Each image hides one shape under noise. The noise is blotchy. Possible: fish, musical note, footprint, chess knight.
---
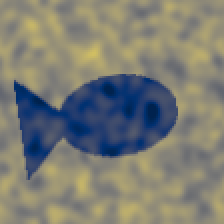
fish
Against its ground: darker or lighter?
darker
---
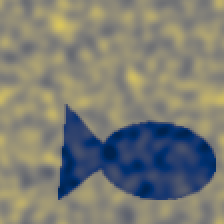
fish
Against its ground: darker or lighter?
darker
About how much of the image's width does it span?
two thirds
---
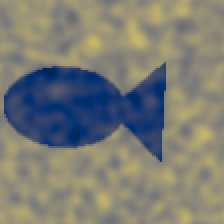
fish
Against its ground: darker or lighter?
darker
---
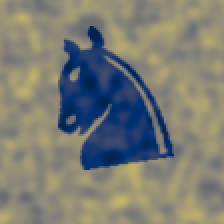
chess knight
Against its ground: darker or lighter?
darker
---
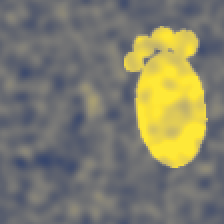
footprint
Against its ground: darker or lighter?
lighter
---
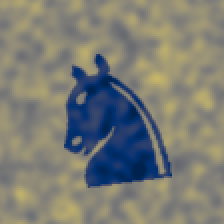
chess knight
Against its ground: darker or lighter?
darker
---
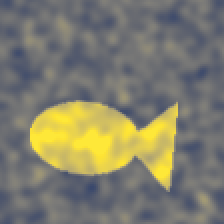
fish
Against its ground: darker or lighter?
lighter
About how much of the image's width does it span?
two thirds
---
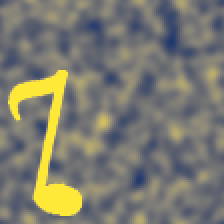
musical note
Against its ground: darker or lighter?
lighter
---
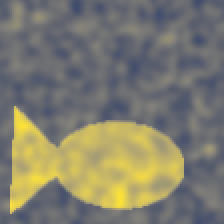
fish
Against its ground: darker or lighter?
lighter
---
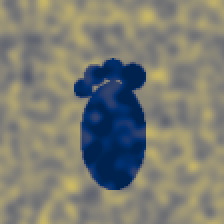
footprint
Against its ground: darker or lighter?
darker
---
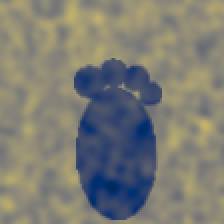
footprint
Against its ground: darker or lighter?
darker
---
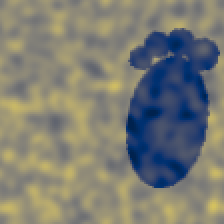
footprint
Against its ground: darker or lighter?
darker
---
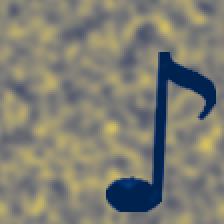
musical note
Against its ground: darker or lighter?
darker
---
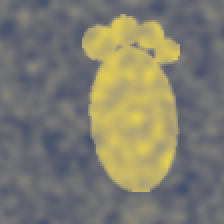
footprint
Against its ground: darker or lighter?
lighter
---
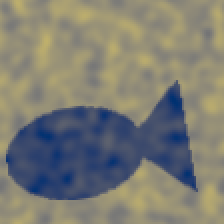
fish
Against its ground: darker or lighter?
darker
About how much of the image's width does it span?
nearly all
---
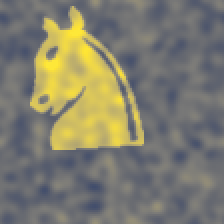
chess knight
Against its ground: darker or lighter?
lighter
